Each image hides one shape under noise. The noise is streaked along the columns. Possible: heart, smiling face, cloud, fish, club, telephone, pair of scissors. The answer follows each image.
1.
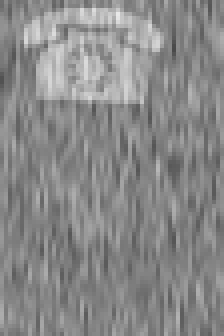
telephone
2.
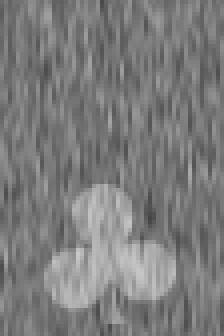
club
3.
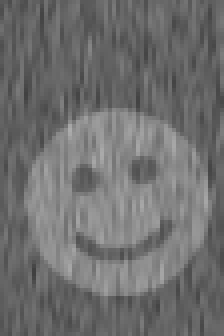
smiling face
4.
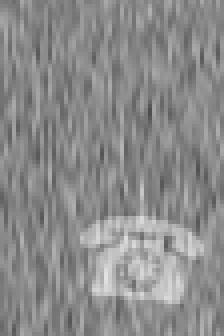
telephone
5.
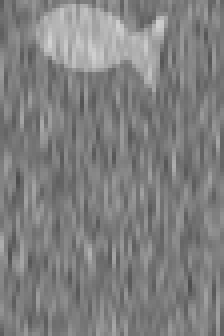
fish
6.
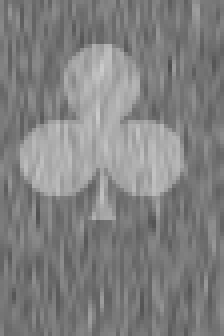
club
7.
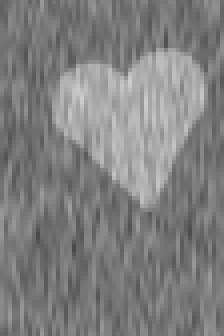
heart
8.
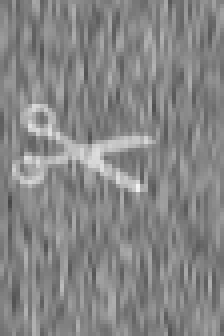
pair of scissors
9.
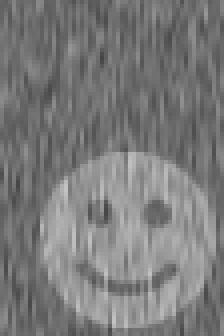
smiling face
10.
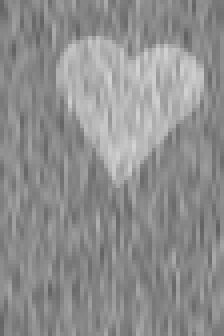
heart
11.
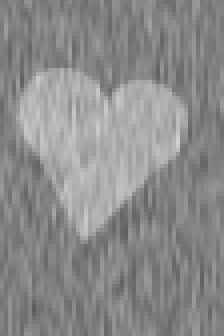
heart
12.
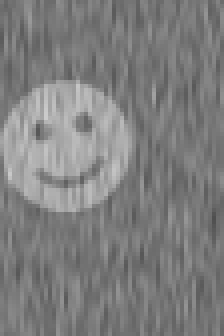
smiling face
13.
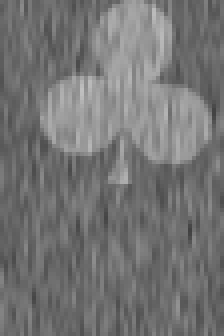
club
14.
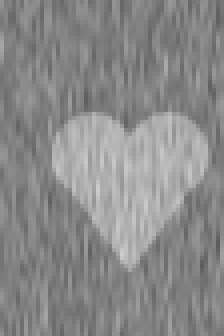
heart
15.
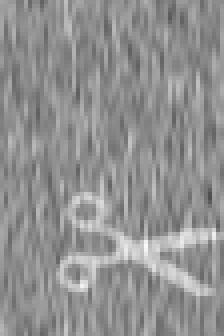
pair of scissors
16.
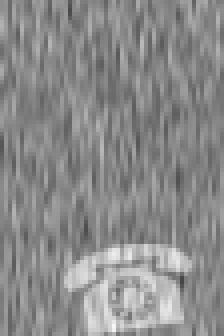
telephone
